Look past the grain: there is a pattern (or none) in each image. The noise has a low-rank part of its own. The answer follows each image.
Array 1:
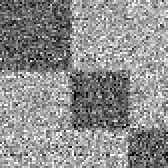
blocks along the diagonal
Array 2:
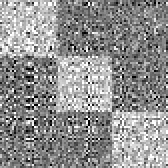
blocks along the diagonal
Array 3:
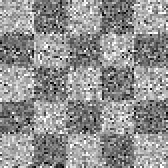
a checkerboard
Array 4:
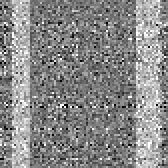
bands of columns
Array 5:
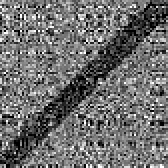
a diagonal band
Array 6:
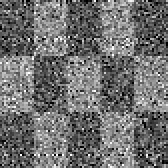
a checkerboard
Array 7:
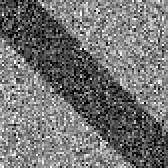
a diagonal band
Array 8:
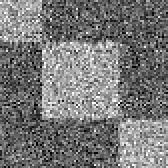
blocks along the diagonal
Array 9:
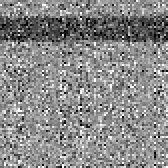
one band of rows
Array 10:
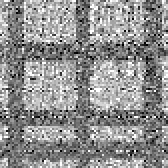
bands of rows crossing bands of columns
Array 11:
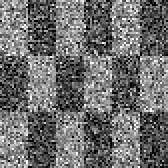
a checkerboard
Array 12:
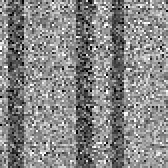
bands of columns
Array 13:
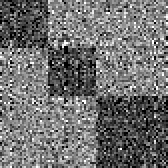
blocks along the diagonal
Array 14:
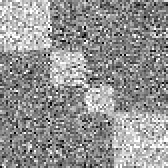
blocks along the diagonal
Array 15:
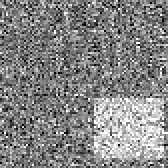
one block
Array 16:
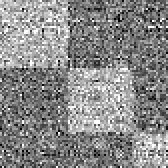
blocks along the diagonal
